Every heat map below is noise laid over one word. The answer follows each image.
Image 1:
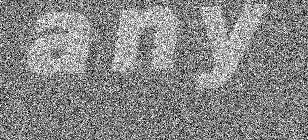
any
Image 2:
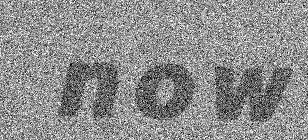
now
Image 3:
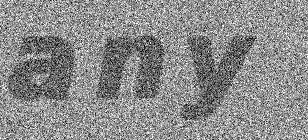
any
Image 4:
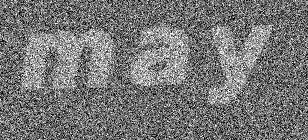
may
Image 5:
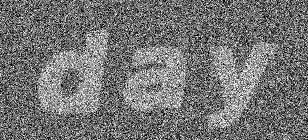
day
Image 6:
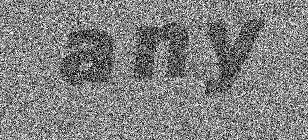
any
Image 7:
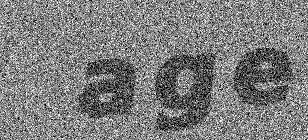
age
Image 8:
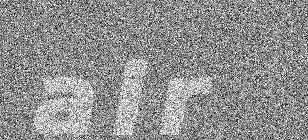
air
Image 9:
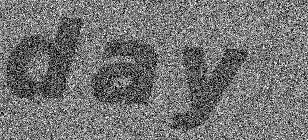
day
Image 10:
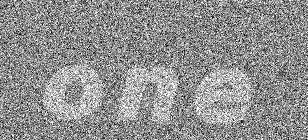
one
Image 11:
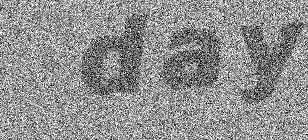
day
